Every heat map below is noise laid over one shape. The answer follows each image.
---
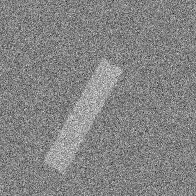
bar
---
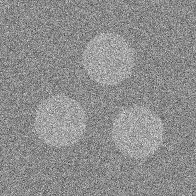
three dots
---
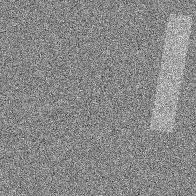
bar
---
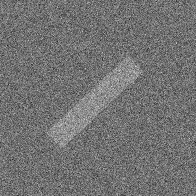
bar
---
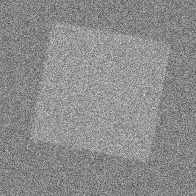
square
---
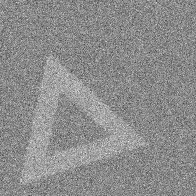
triangle frame
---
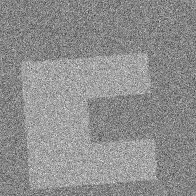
square with a notch
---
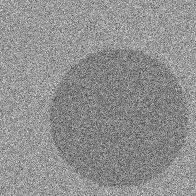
disc
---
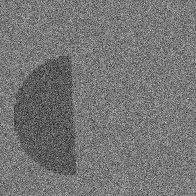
half disc
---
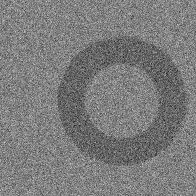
ring
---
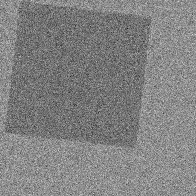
square
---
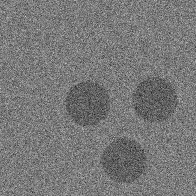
three dots
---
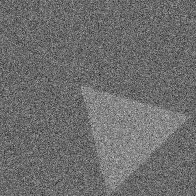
triangle
